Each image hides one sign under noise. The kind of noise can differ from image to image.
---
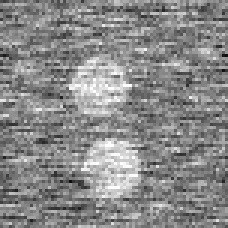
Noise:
streaked along the rows
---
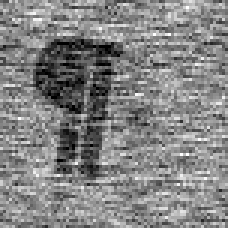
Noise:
streaked along the rows
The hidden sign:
pilcrow
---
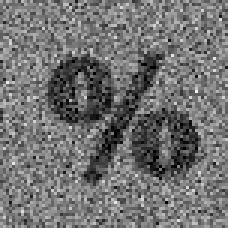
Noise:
independent entries
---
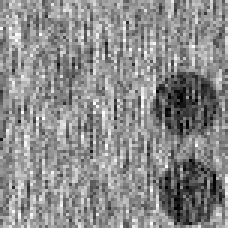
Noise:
streaked along the columns
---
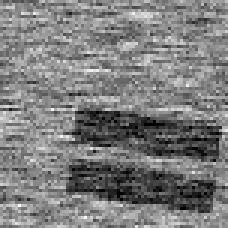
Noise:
streaked along the rows
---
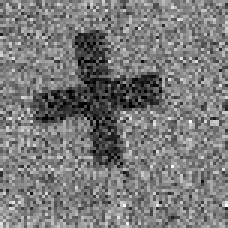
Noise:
low rank plus noise
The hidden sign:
plus sign
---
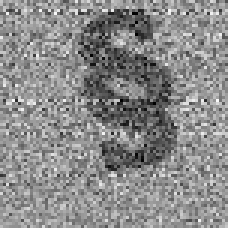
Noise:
rows of uneven size
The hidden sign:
section sign
